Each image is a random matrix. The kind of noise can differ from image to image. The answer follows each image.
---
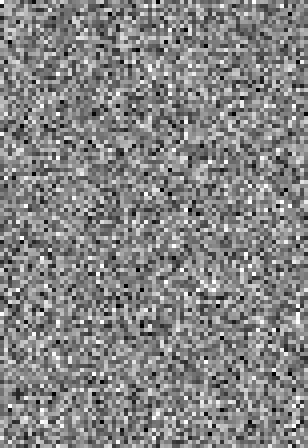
independent entries
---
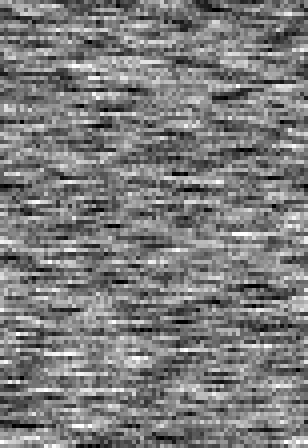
streaked along the rows
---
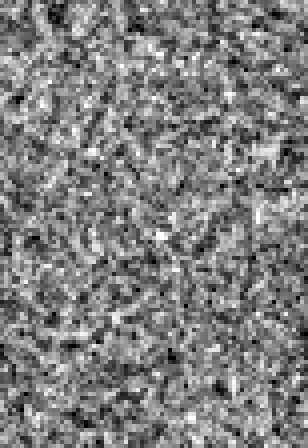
blotchy
